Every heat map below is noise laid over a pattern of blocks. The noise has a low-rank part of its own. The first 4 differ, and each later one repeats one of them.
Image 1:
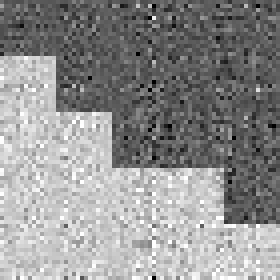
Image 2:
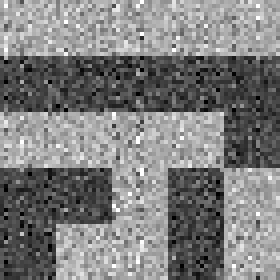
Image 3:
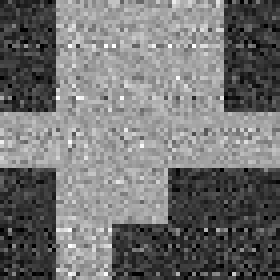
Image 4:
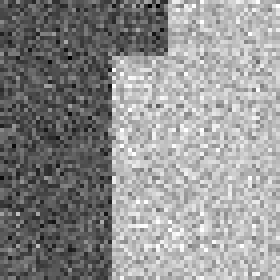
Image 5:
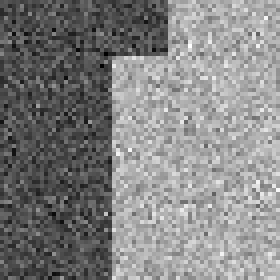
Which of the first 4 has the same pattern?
4
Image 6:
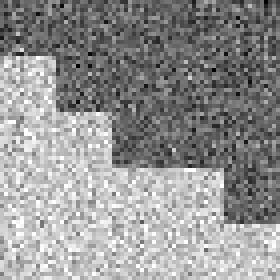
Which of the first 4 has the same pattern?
1
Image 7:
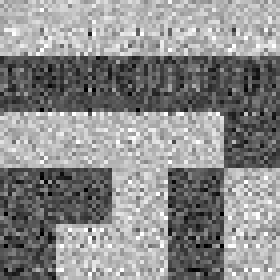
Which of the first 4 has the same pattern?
2
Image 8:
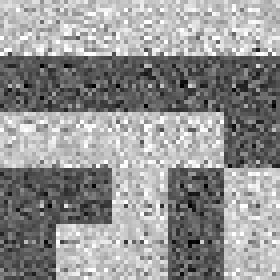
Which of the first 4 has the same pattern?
2
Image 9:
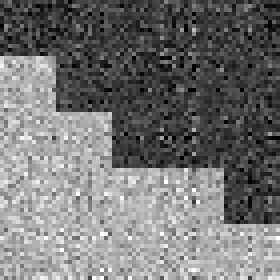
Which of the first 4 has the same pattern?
1
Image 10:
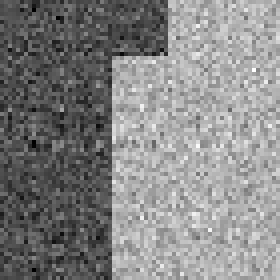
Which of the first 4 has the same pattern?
4
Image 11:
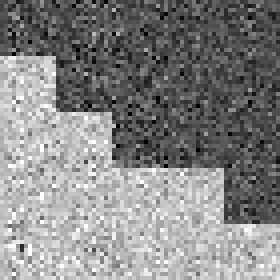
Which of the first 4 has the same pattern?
1
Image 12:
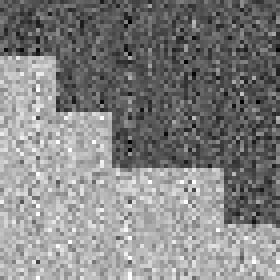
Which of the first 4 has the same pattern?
1
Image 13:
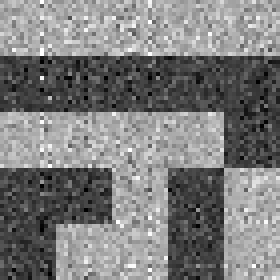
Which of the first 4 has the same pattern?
2
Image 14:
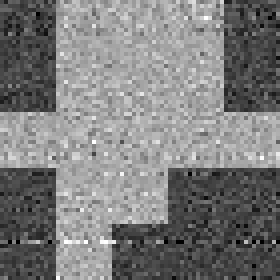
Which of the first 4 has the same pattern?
3
